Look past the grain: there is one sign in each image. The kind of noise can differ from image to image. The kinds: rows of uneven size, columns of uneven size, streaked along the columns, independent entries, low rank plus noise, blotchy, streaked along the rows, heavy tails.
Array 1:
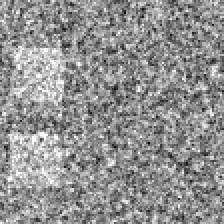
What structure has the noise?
blotchy
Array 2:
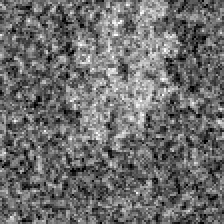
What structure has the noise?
blotchy
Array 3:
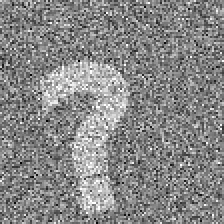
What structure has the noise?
independent entries
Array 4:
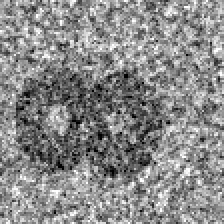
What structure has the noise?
blotchy
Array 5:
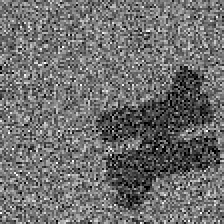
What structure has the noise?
low rank plus noise
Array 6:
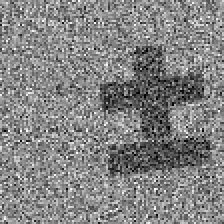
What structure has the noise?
low rank plus noise
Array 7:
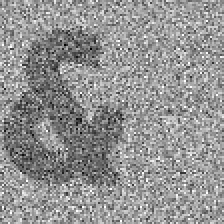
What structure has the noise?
low rank plus noise
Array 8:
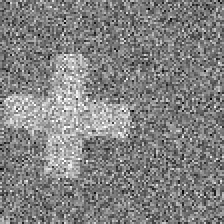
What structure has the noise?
low rank plus noise
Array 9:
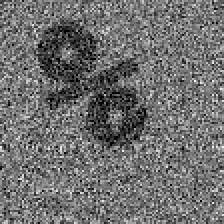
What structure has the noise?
low rank plus noise
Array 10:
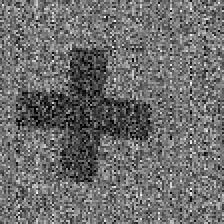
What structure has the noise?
columns of uneven size
